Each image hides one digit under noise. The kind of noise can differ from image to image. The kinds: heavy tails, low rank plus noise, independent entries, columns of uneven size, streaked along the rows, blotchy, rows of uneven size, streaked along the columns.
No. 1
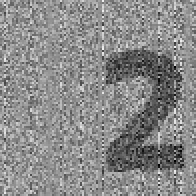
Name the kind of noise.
columns of uneven size
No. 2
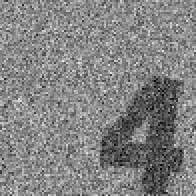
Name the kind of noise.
independent entries
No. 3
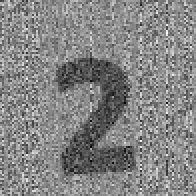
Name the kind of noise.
columns of uneven size
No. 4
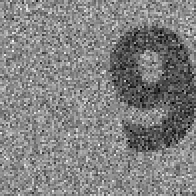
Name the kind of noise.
independent entries
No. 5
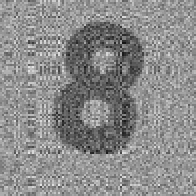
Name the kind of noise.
low rank plus noise
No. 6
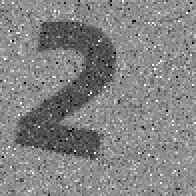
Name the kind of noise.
heavy tails
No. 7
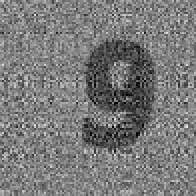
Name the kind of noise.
low rank plus noise
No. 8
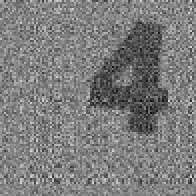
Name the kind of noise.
low rank plus noise
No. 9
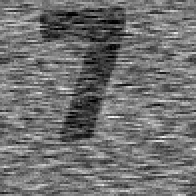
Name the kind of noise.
streaked along the rows
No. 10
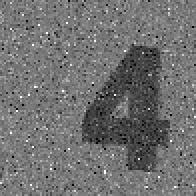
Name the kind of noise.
heavy tails
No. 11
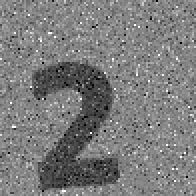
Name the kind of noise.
heavy tails
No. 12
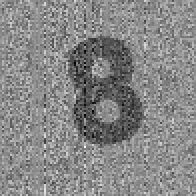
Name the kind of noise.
columns of uneven size
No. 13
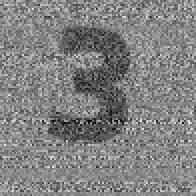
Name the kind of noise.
rows of uneven size
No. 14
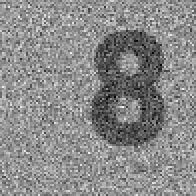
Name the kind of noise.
low rank plus noise
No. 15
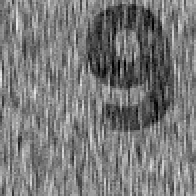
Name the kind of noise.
streaked along the columns
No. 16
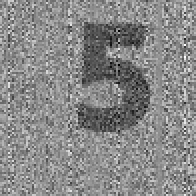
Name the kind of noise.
columns of uneven size
